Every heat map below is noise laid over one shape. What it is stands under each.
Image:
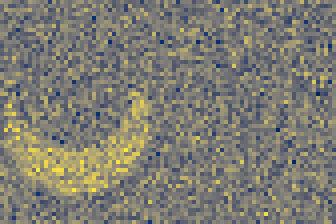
light crescent
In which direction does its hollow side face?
up
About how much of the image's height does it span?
half
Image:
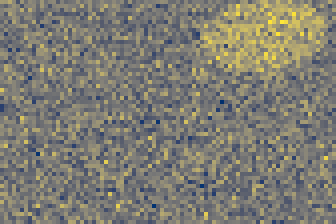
light ellipse, top right
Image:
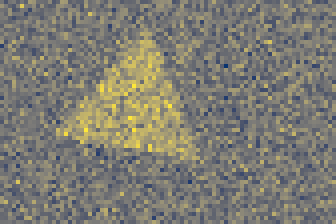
light triangle
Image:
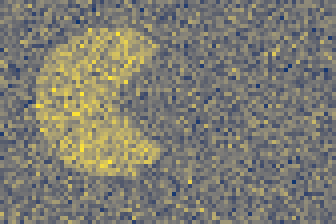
light disc with a wedge cut out
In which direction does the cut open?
right
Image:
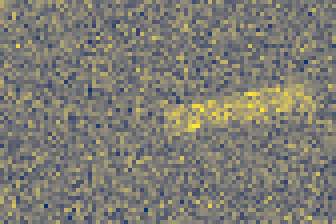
light bar
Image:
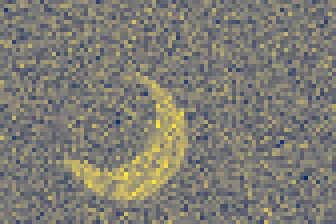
light crescent
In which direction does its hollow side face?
up and left
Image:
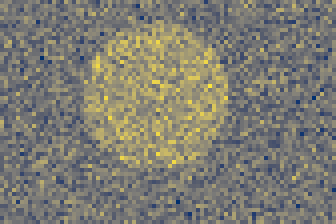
light disc
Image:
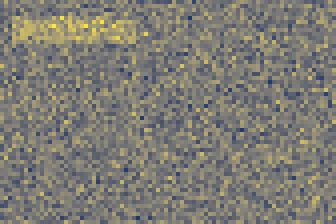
light bar, top left
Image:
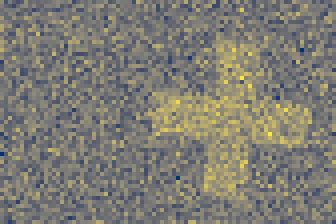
light cross
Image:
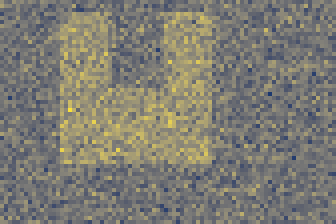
light square with a notch
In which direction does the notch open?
up
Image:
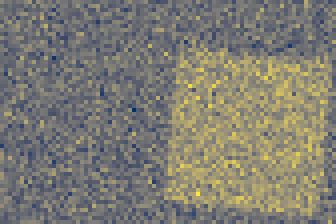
light square
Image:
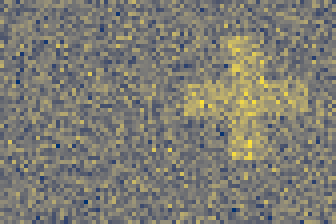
light cross
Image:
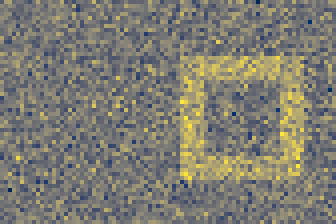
light square frame
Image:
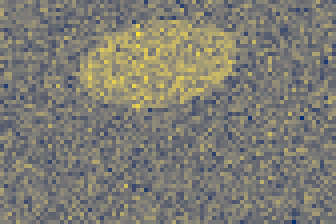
light ellipse
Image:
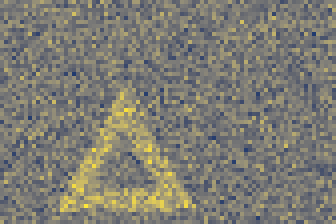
light triangle frame
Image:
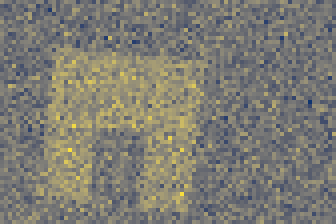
light square with a notch
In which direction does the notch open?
down
